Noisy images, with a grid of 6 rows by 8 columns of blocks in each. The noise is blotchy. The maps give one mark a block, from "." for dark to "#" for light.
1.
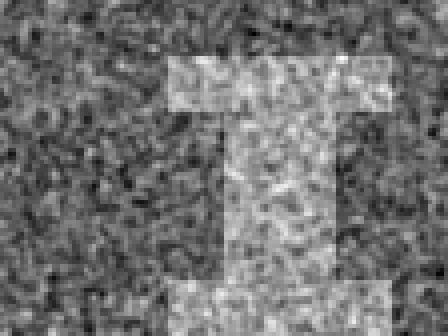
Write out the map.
........
...####.
....##..
....##..
....##..
...####.
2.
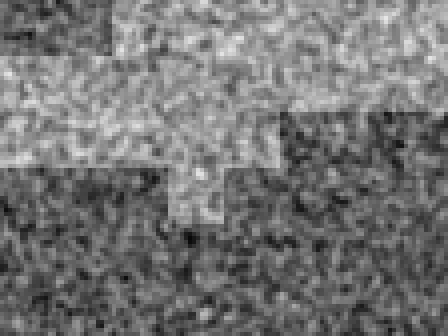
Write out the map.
..######
########
#####...
...#....
........
........
